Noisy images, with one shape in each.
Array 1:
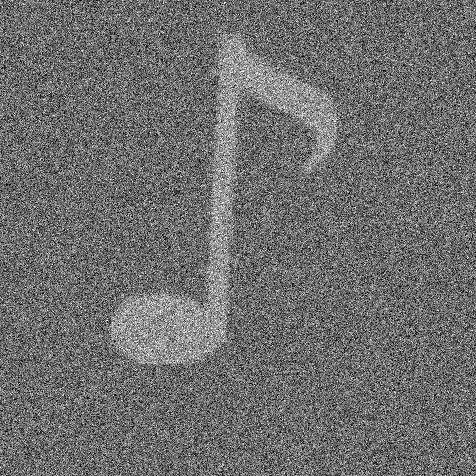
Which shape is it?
musical note
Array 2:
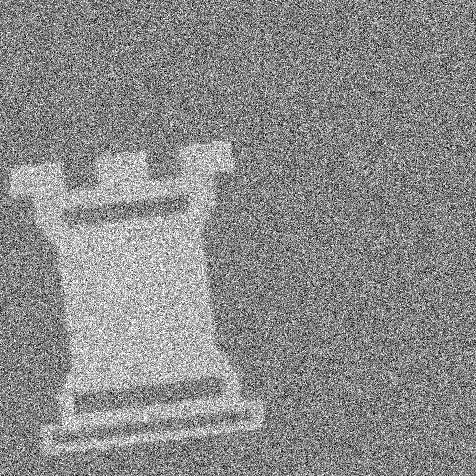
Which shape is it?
chess rook
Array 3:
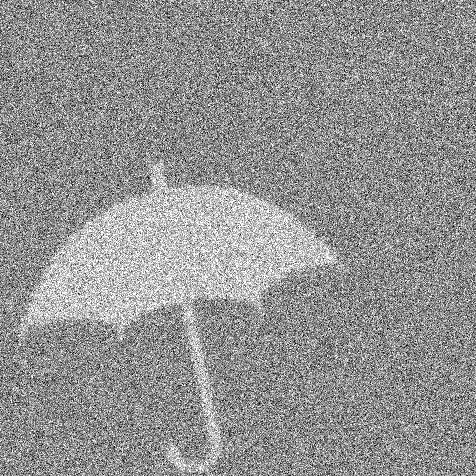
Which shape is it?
umbrella
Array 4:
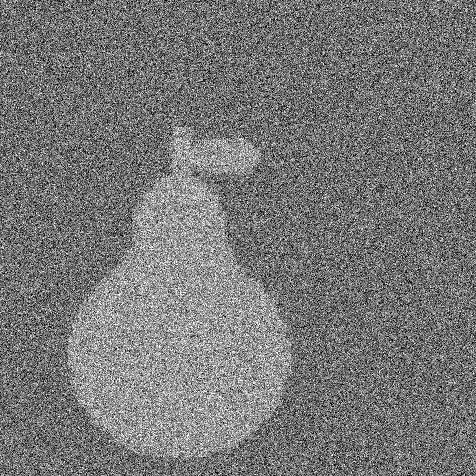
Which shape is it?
pear
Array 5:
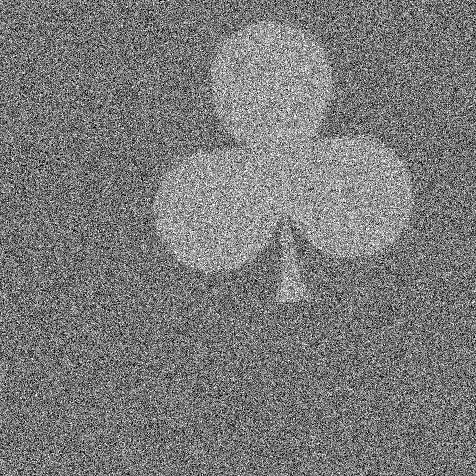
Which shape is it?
club
